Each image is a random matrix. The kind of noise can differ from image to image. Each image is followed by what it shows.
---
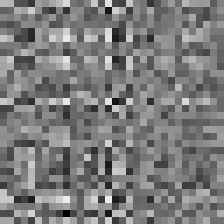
low rank plus noise
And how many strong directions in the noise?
one
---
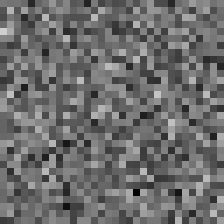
independent entries
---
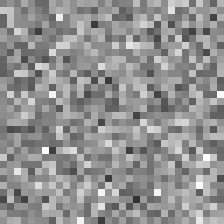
independent entries
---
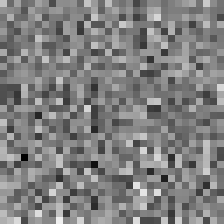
low rank plus noise
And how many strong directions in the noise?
five to eight
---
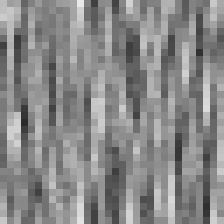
streaked along the columns
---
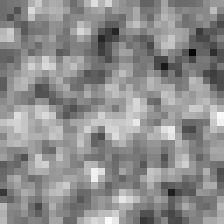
blotchy
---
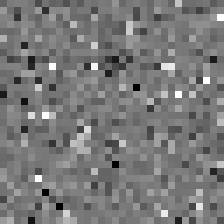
heavy tails
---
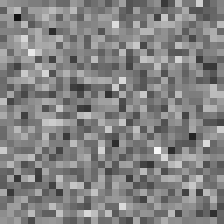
independent entries
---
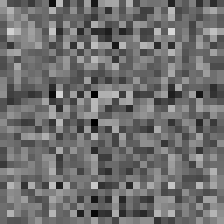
low rank plus noise
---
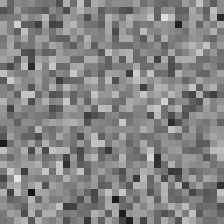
independent entries
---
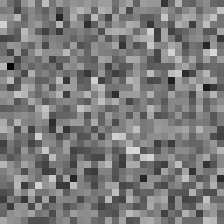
independent entries
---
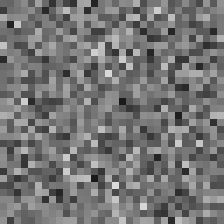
independent entries
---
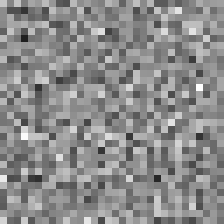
low rank plus noise
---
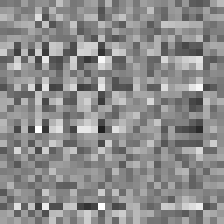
low rank plus noise
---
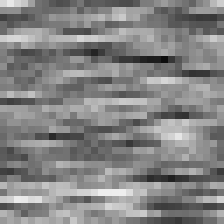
streaked along the rows
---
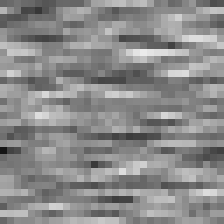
streaked along the rows
